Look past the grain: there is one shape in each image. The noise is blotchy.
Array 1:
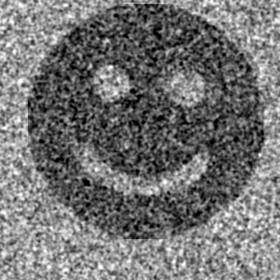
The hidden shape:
smiling face
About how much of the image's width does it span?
nearly all
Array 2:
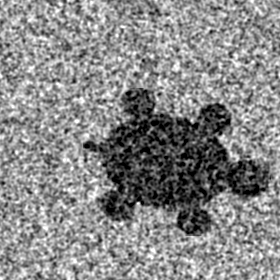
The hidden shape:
turtle
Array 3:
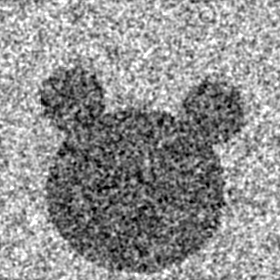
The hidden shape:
bear's head
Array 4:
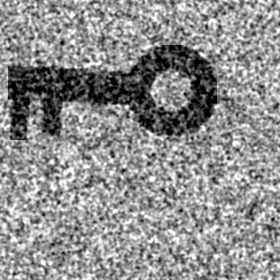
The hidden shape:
key
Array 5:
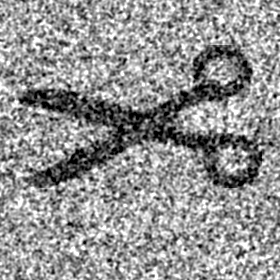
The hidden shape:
pair of scissors
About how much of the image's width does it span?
nearly all
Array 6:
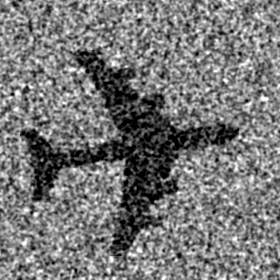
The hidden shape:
airplane
